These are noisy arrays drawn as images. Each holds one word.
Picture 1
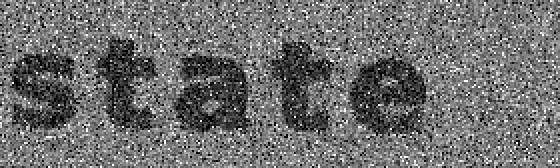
state
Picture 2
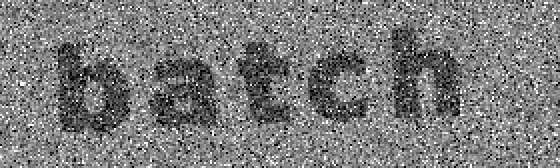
batch
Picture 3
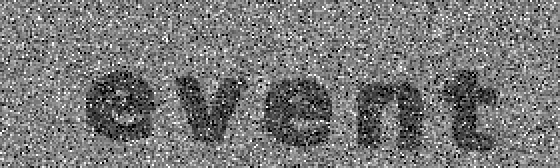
event
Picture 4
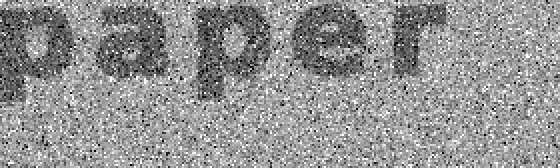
paper
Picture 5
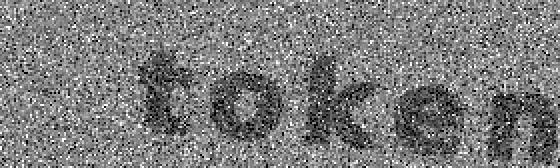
token
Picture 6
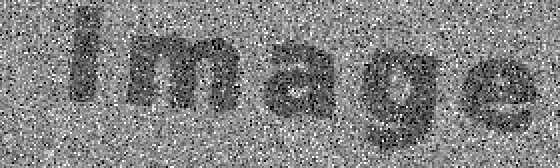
image
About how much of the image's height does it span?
nearly all
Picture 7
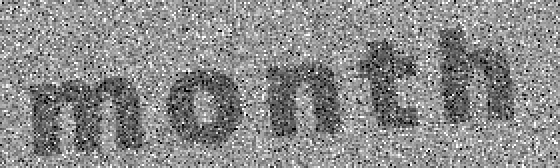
month
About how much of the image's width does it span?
nearly all
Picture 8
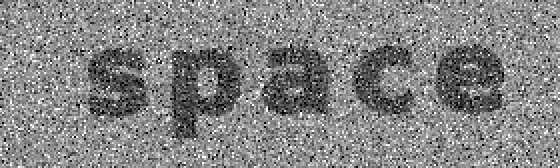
space
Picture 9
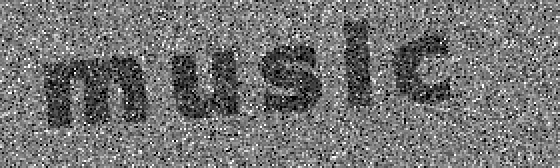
music
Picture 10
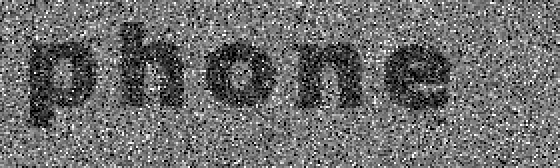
phone
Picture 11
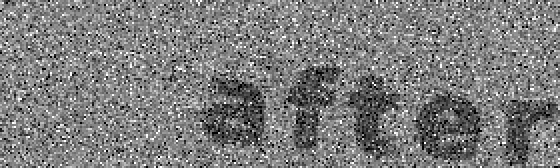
after
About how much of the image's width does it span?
two thirds
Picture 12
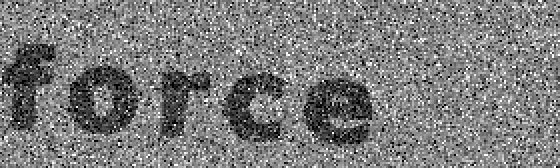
force
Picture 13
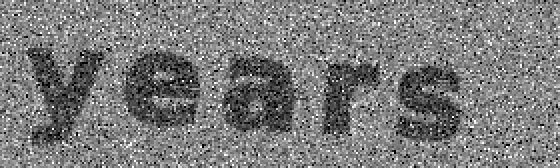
years
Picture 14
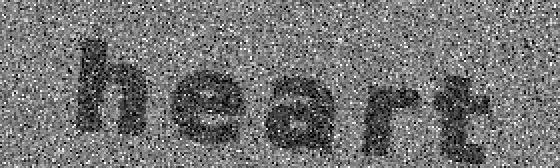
heart
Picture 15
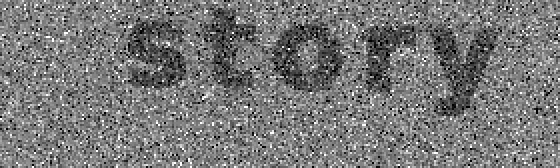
story
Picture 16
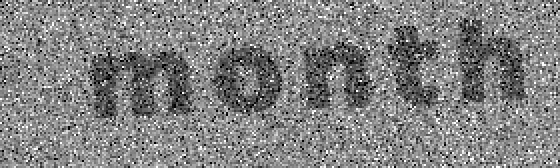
month
